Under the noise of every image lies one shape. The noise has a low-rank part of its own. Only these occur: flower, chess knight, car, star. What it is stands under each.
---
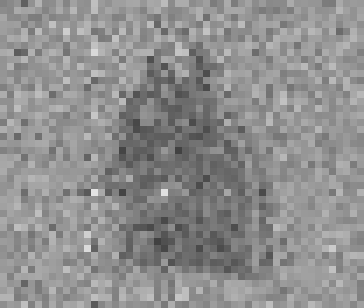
chess knight
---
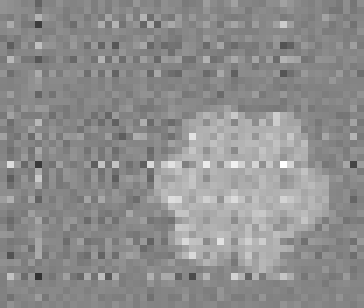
flower
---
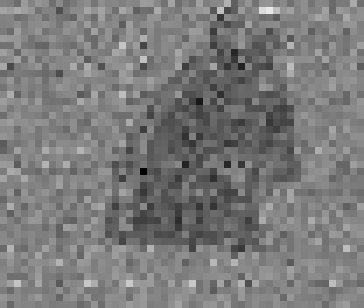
chess knight
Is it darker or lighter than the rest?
darker
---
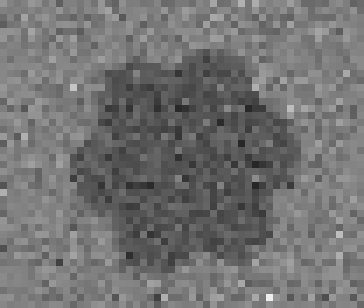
flower
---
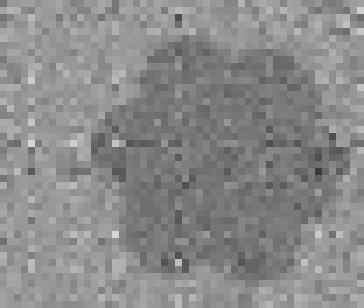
flower
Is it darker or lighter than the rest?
darker
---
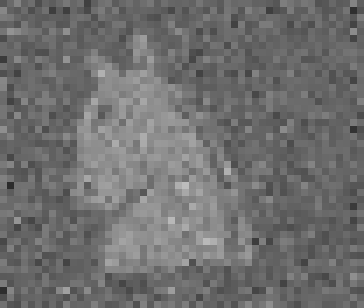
chess knight
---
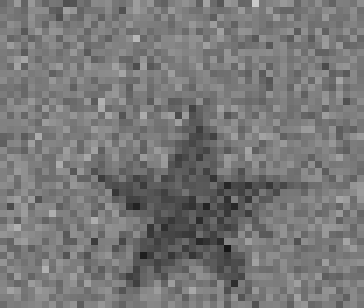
star
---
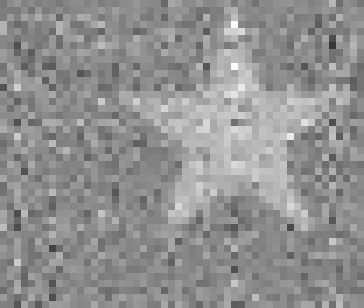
star
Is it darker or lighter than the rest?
lighter
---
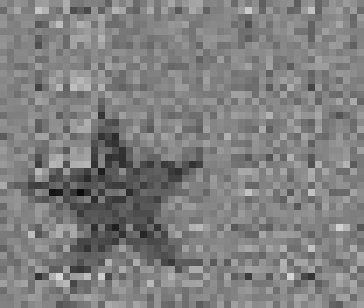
star
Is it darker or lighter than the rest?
darker
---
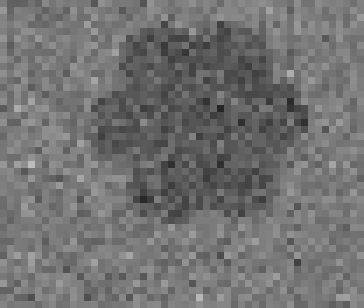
flower
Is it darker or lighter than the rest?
darker
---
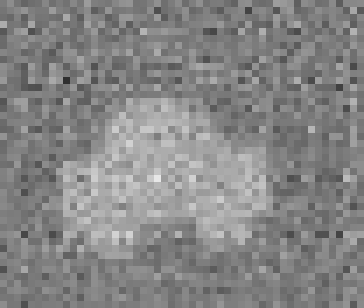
car
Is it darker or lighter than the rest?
lighter
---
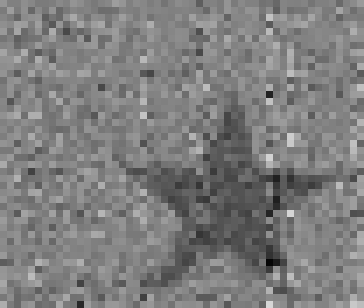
star
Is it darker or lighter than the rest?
darker
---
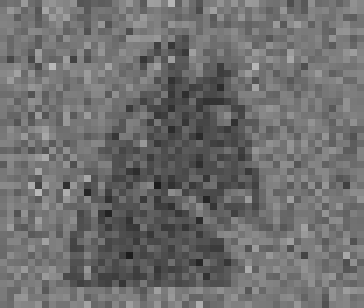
chess knight
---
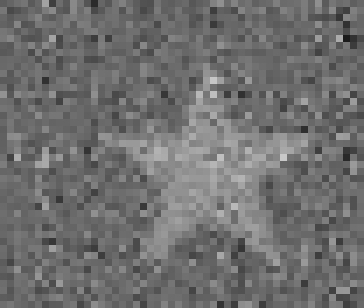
star
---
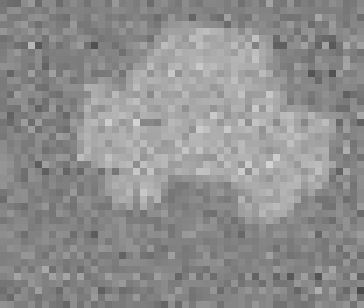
car
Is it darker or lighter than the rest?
lighter
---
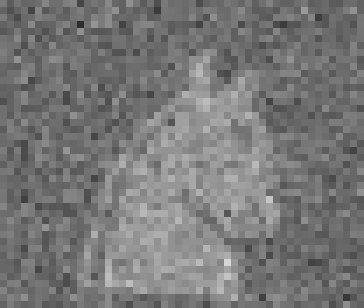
chess knight
